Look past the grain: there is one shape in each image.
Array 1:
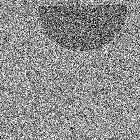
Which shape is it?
half disc
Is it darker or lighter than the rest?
darker
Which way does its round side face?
down
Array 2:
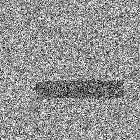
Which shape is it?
bar
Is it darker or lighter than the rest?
darker
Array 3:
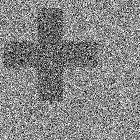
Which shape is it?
cross
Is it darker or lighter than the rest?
darker
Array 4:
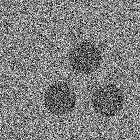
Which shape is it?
three dots
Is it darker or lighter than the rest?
darker
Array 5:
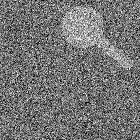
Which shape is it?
lollipop
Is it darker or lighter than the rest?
lighter
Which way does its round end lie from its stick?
up and left
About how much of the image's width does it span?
half
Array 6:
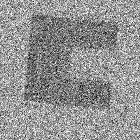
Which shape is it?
square with a notch
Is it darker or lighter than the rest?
darker
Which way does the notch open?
right
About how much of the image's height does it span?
two thirds
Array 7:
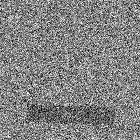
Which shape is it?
bar
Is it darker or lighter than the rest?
darker
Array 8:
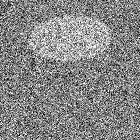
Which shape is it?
ellipse
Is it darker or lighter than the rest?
lighter
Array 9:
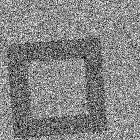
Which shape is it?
square frame
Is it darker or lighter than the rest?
darker
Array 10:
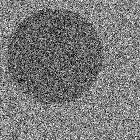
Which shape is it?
disc
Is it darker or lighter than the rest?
darker
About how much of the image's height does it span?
two thirds
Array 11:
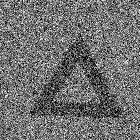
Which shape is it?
triangle frame
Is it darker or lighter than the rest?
darker
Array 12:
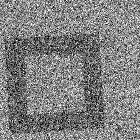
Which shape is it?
square frame
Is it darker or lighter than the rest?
darker
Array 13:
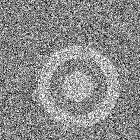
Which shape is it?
bullseye
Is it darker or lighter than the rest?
lighter
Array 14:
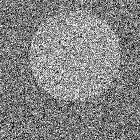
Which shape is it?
disc
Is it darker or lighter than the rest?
lighter
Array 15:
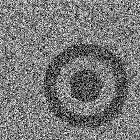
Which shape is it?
bullseye
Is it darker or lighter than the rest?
darker
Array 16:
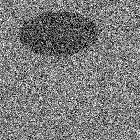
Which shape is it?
ellipse
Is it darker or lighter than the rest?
darker
